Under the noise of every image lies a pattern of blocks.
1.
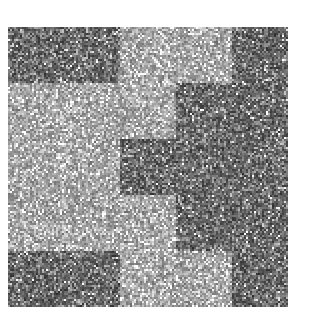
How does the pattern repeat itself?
top and bottom mirror each other
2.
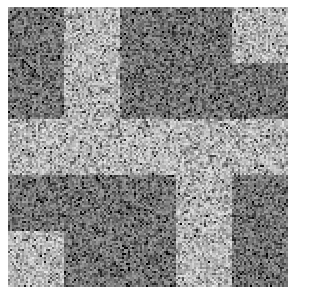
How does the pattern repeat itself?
the same after a half turn
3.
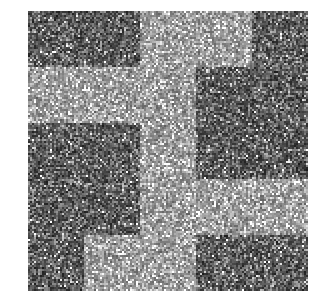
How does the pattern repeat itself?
the same after a half turn
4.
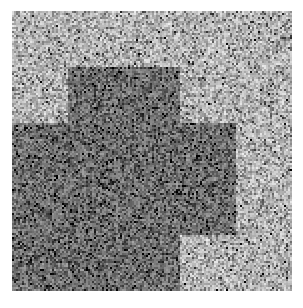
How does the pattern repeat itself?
mirrored about the diagonal from the bottom left
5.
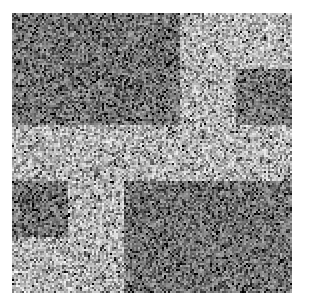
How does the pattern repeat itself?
the same after a half turn
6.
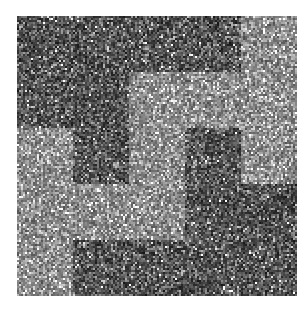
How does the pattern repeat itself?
the same after a half turn
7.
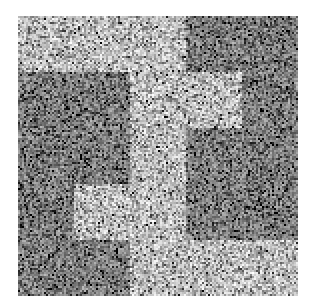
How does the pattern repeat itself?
the same after a half turn
